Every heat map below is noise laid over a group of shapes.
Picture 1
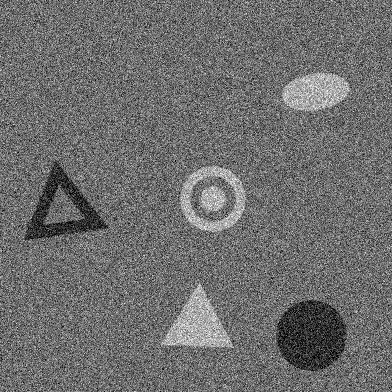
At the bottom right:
disc
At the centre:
bullseye
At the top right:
ellipse
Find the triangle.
bottom middle
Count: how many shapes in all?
5
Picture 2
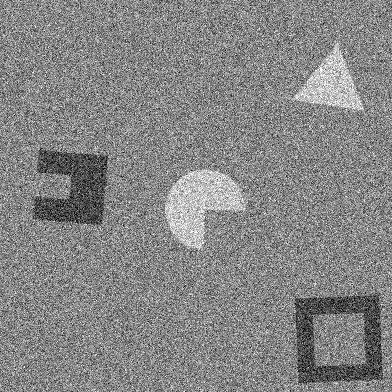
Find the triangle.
top right
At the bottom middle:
nothing
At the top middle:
nothing
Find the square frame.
bottom right
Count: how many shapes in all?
4
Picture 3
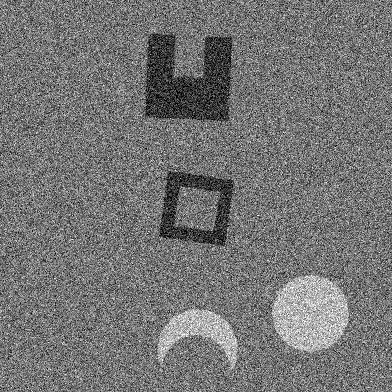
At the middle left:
nothing
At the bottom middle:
crescent
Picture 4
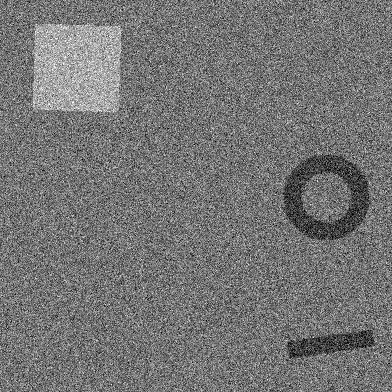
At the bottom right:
bar
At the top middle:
nothing
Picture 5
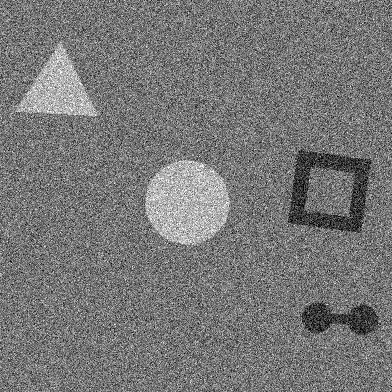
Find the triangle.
top left
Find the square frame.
middle right
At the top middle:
nothing
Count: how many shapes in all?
4
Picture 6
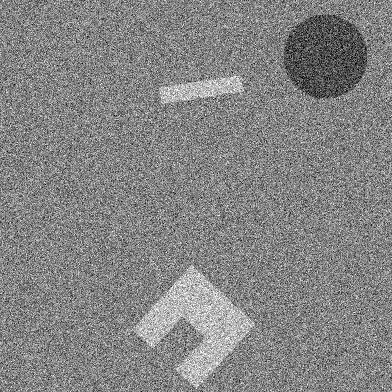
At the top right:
disc
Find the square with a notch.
bottom middle
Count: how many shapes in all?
3
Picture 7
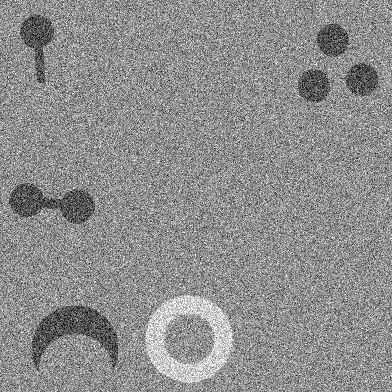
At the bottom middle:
ring
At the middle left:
dumbbell
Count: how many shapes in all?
5
